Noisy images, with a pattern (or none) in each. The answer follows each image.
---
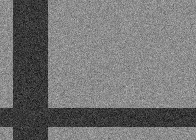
bands of rows crossing bands of columns
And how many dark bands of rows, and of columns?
1 and 1
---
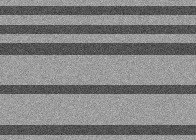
bands of rows
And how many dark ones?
5
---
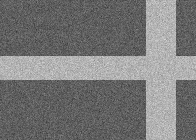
bands of rows crossing bands of columns
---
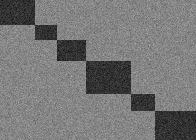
blocks along the diagonal
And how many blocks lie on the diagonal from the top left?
6
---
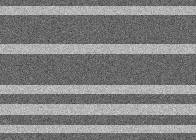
bands of rows
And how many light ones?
5
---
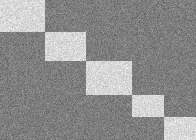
blocks along the diagonal
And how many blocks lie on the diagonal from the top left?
5
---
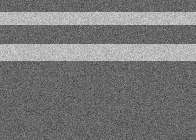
bands of rows
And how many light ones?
2
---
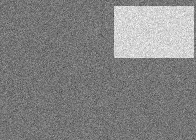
one block
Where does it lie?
top right
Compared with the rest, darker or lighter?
lighter
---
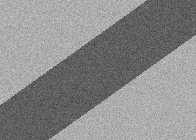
a diagonal band
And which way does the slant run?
bottom left to top right
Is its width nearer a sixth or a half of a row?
a half
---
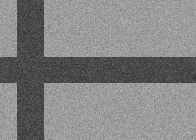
bands of rows crossing bands of columns
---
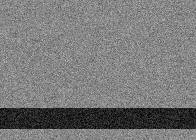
one band of rows
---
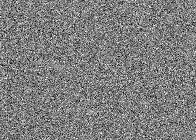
only noise
